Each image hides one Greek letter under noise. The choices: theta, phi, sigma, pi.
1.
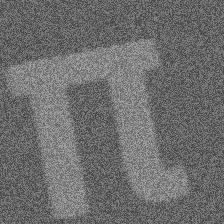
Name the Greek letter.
pi
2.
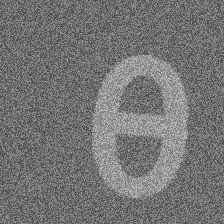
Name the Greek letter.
theta
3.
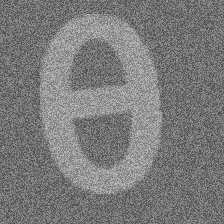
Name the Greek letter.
theta
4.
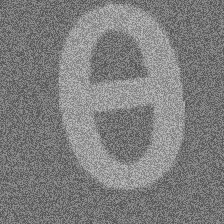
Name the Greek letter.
theta
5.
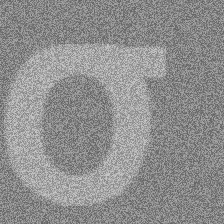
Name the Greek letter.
sigma
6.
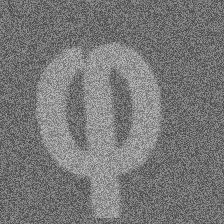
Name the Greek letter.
phi
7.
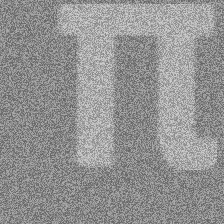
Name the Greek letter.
pi
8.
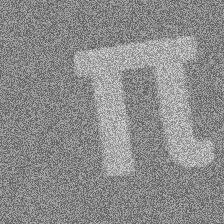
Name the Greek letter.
pi
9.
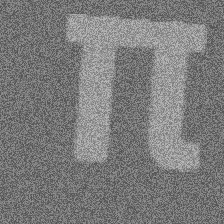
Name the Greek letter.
pi
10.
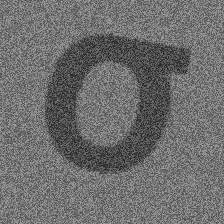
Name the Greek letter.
sigma
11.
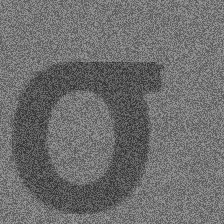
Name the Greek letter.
sigma
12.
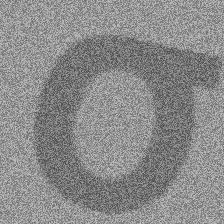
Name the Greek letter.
sigma
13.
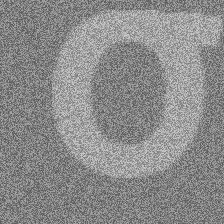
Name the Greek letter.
sigma
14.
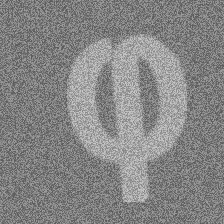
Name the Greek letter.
phi
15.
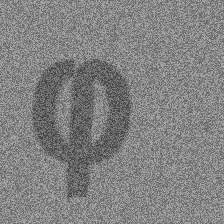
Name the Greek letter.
phi
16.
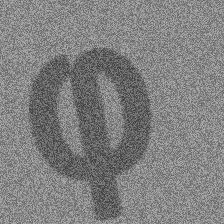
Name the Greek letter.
phi
